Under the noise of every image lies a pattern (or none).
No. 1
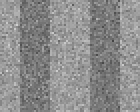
vertical stripes
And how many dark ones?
2
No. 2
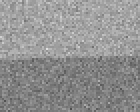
a sharp edge
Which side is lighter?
top
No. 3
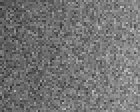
a smooth slope
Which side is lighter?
right
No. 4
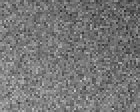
a smooth slope
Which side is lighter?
bottom left
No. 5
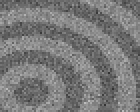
rings round one point
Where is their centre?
bottom left
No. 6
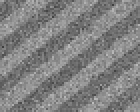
diagonal stripes
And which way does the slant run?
bottom left to top right
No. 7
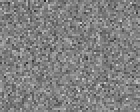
only noise
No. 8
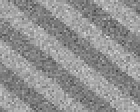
diagonal stripes
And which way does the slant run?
top left to bottom right
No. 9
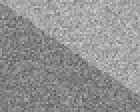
a sharp edge
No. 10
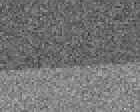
a sharp edge
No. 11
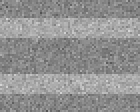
horizontal stripes
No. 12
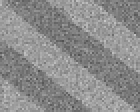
diagonal stripes
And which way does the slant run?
top left to bottom right
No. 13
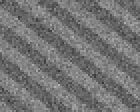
diagonal stripes
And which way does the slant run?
top left to bottom right
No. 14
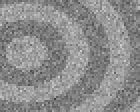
rings round one point
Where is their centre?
middle left
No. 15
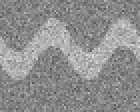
a wavy band
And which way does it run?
left to right
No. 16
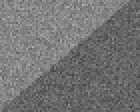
a sharp edge
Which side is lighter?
top left
